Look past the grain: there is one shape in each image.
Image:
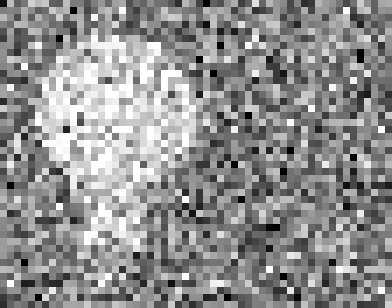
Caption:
light light bulb
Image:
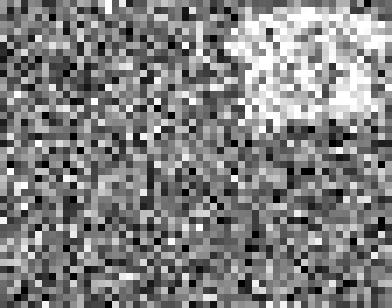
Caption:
light telephone, top right
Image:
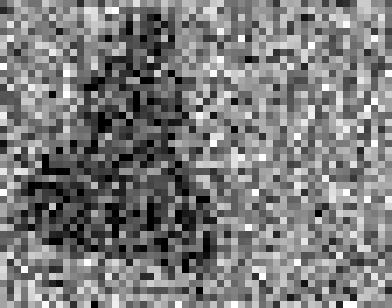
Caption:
dark chess pawn
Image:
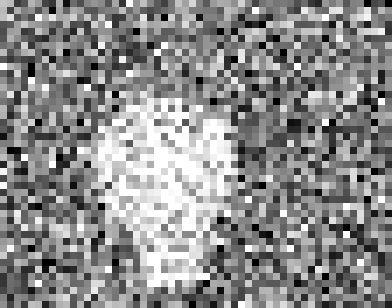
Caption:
light light bulb
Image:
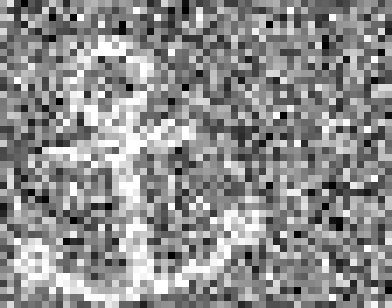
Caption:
light anchor
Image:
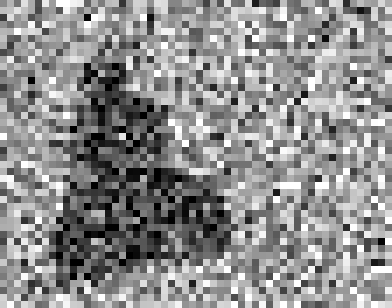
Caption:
dark chess pawn
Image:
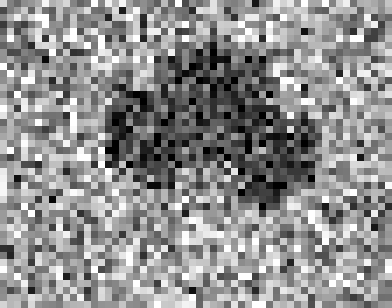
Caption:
dark car
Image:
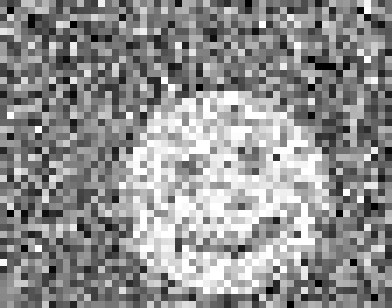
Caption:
light smiling face
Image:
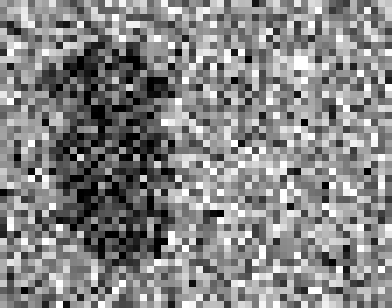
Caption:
dark footprint
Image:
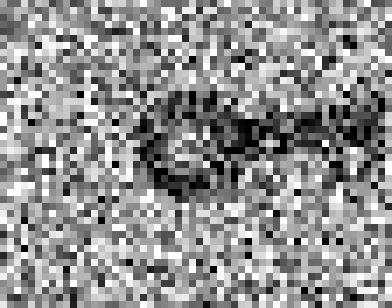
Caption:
dark key
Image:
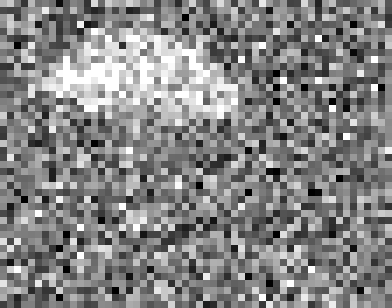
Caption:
light umbrella
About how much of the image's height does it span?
two thirds
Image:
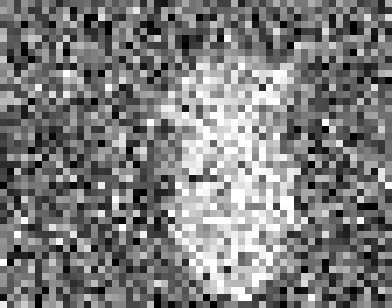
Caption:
light footprint
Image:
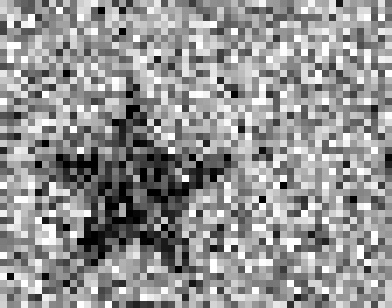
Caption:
dark star
